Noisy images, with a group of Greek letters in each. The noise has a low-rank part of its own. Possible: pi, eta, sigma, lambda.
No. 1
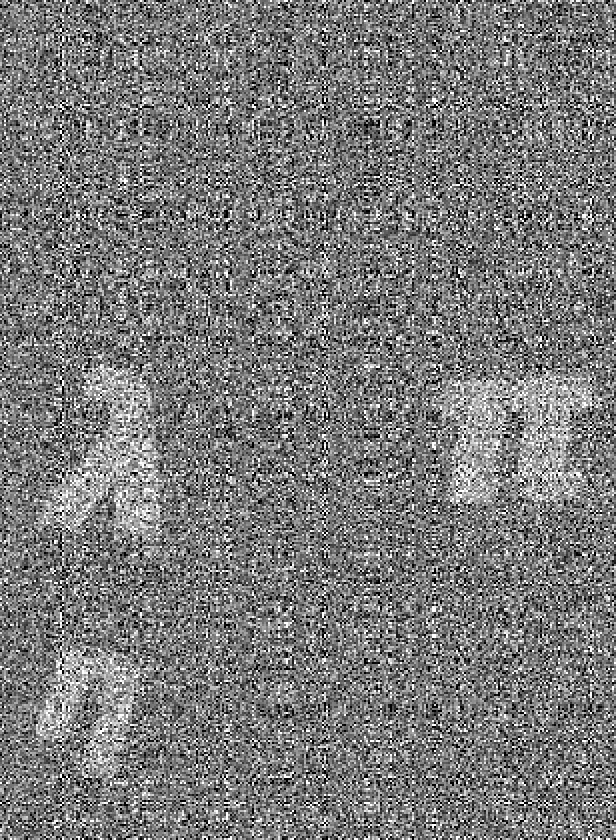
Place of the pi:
middle right
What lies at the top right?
nothing
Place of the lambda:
middle left
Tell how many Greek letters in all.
3
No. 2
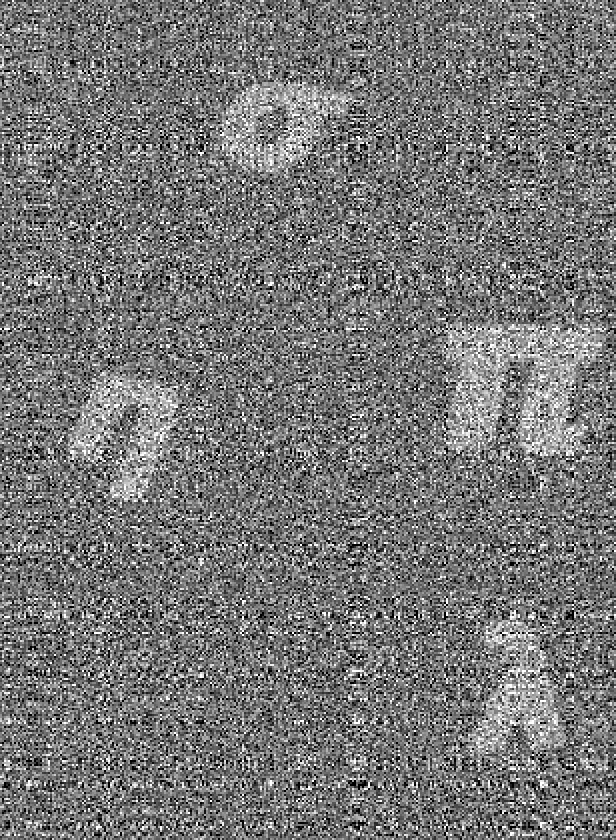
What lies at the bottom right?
lambda
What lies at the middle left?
eta
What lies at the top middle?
sigma
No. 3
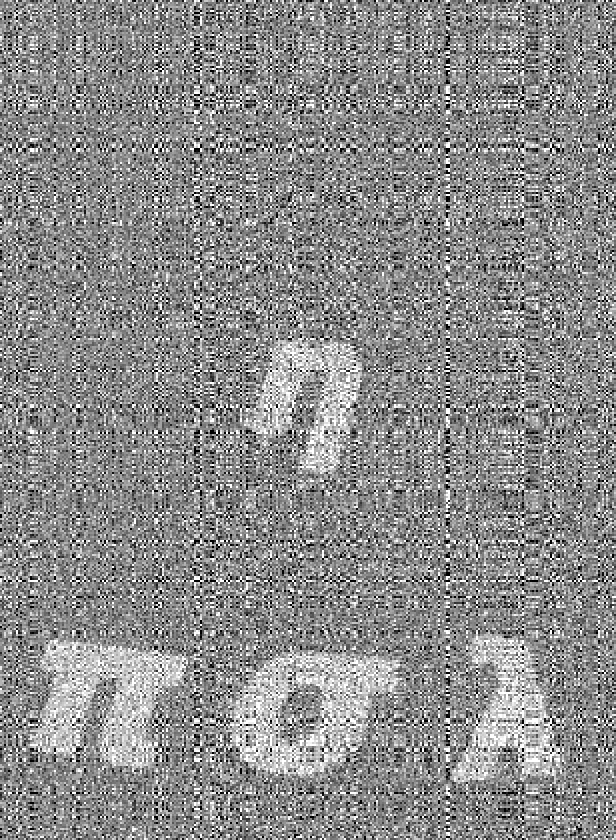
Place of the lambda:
bottom right
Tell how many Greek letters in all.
4
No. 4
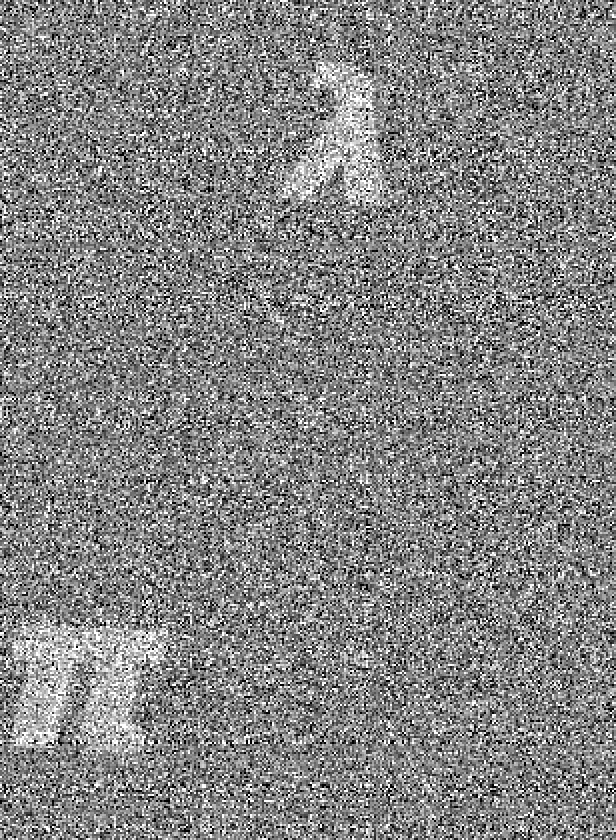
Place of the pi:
bottom left
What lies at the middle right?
nothing
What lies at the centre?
nothing
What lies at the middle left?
nothing
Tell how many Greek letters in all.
2
